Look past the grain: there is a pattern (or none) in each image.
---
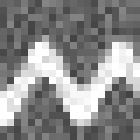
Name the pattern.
a wavy band
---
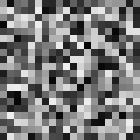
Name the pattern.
only noise
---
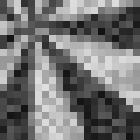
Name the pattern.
spokes from one point
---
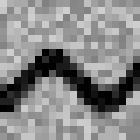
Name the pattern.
a wavy band
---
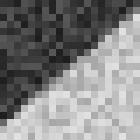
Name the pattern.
a sharp edge
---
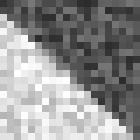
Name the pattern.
a sharp edge
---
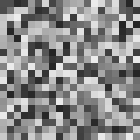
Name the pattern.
only noise
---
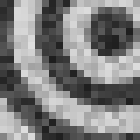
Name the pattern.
rings round one point
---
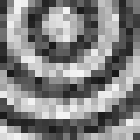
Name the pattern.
rings round one point
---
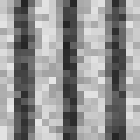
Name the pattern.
vertical stripes
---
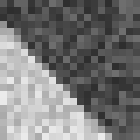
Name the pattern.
a sharp edge
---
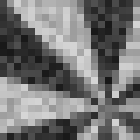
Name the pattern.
spokes from one point
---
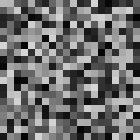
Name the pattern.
only noise
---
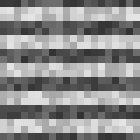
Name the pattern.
horizontal stripes
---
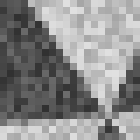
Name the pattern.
spokes from one point
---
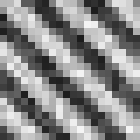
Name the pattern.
diagonal stripes
